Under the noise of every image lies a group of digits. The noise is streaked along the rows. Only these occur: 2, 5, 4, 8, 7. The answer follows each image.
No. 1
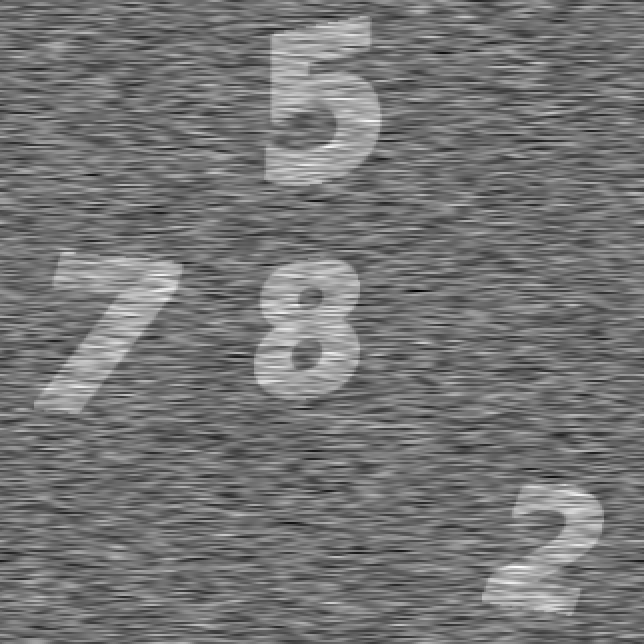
top middle: 5; middle left: 7; centre: 8; bottom right: 2
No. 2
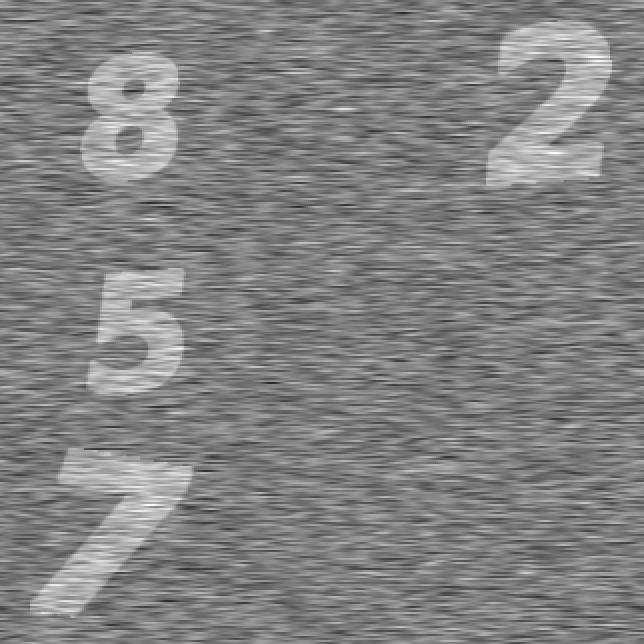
top left: 8; top right: 2; middle left: 5; bottom left: 7
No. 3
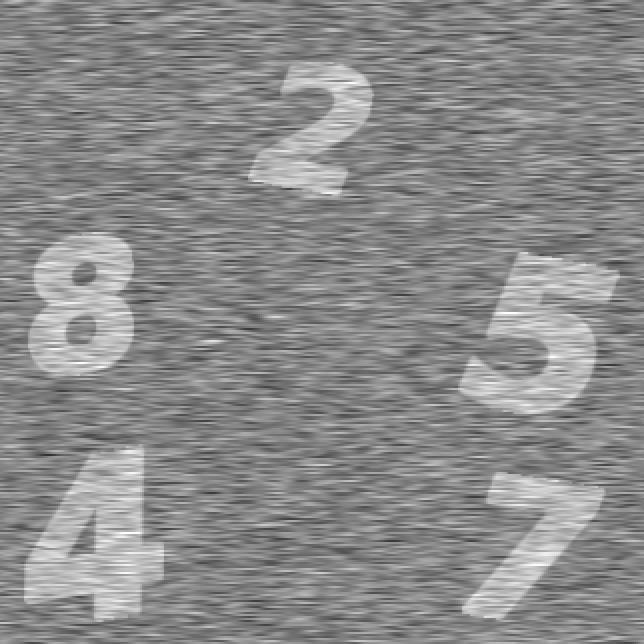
top middle: 2; middle left: 8; middle right: 5; bottom left: 4; bottom right: 7
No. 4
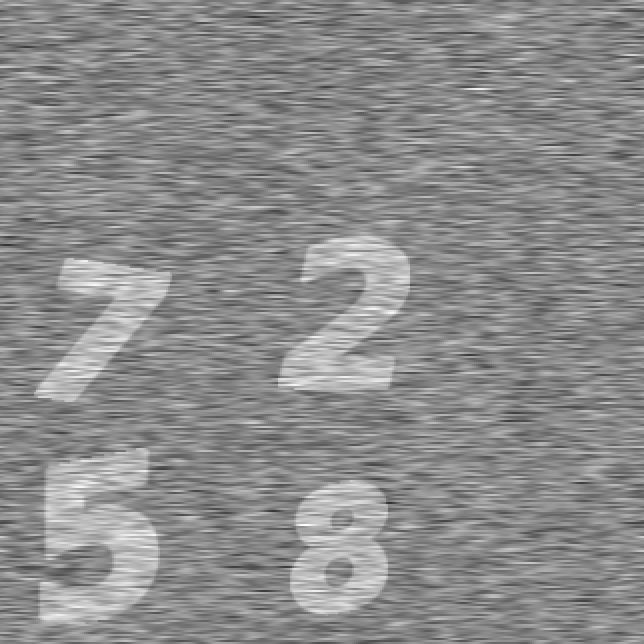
middle left: 7; centre: 2; bottom left: 5; bottom middle: 8
